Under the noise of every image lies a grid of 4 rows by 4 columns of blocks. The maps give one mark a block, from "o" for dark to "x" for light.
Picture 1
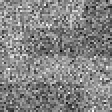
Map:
x x x o
x o o o
x x x x
o o o x
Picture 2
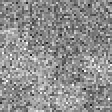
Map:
o o o o
x o o o
x x o x
o x x o
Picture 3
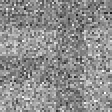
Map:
o o o o
x x o x
o o o x
x x o x
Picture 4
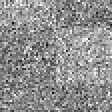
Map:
x x o o
o o x x
o o x x
o o o o
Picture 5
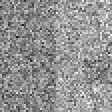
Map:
o o x x
o o x x
o o x o
o o x x
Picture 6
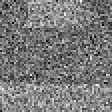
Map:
o x x o
o o o o
o o o o
x x x x
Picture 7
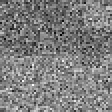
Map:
o o o x
o o o o
x x x x
x x x x
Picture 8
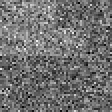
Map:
x x o o
x x x o
o o o o
o o o o
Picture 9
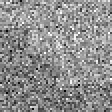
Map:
x x x x
o x x x
o o x x
o o o o
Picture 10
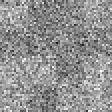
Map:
x o o x
o o o o
x x o x
x o x x
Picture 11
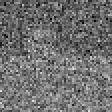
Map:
o o o o
o x o o
x x x x
x x x x
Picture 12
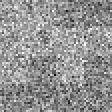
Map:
x x o o
x x x x
x o x o
o o o o
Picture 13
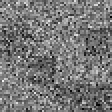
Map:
x x x x
o x x o
x o x x
x x o o
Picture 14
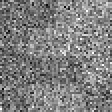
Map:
o o x x
o x x x
o o o x
o x x o
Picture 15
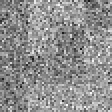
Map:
o x x o
o x o x
o o o x
o x x x
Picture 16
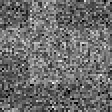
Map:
o x o o
x x x x
o x x x
o o o o
